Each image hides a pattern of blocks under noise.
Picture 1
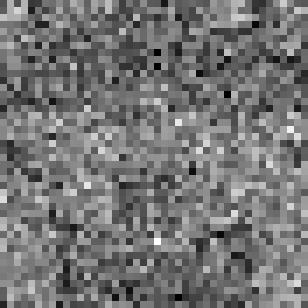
left and right mirror each other
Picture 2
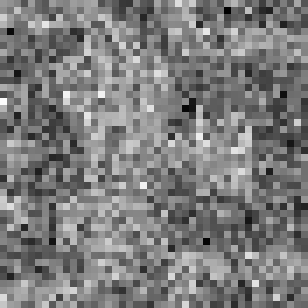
top and bottom mirror each other
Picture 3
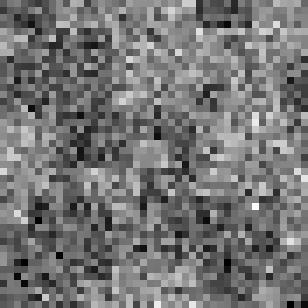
mirrored about the diagonal from the bottom left
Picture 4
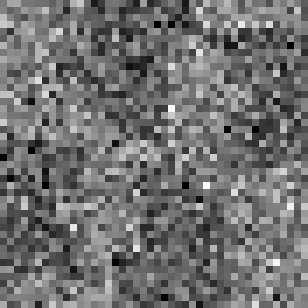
the same after a half turn
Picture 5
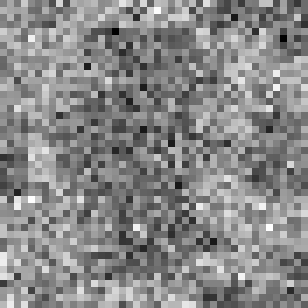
top and bottom mirror each other
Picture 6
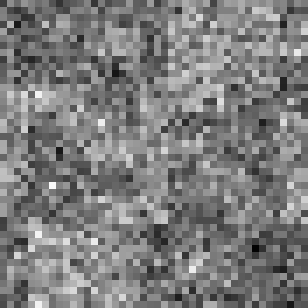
the same after a half turn
